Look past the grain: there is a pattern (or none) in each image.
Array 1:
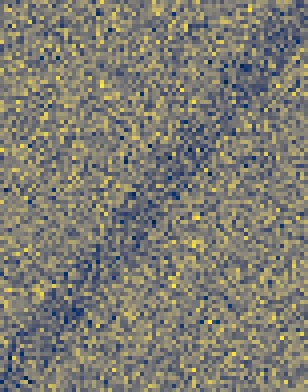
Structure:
a diagonal band
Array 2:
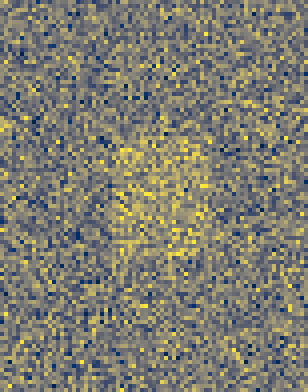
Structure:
one block
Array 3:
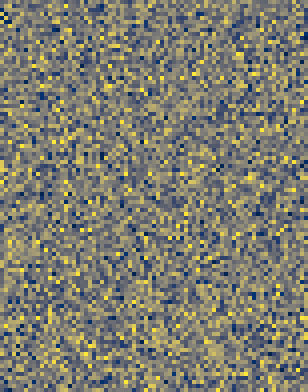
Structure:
only noise
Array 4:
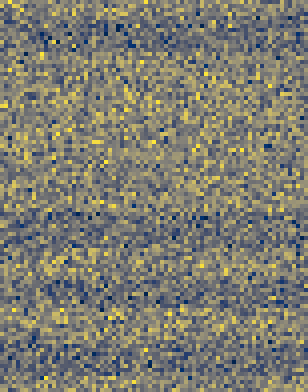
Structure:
bands of rows
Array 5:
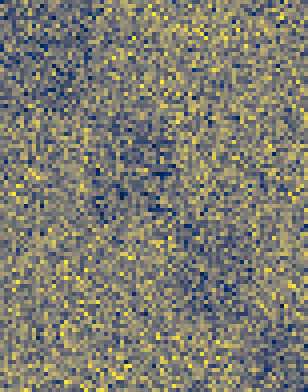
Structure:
blocks along the diagonal
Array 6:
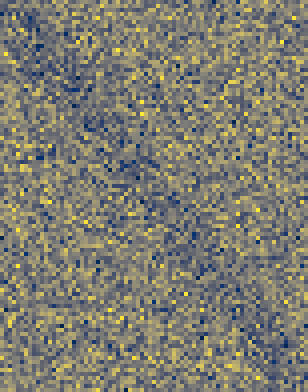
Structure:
a diagonal band
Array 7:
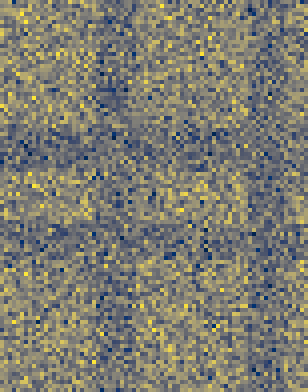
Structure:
bands of rows crossing bands of columns
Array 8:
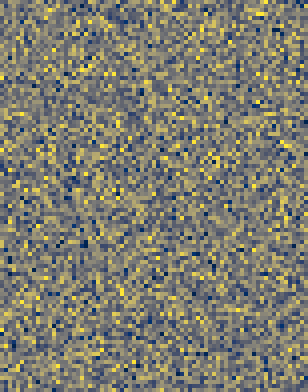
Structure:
only noise
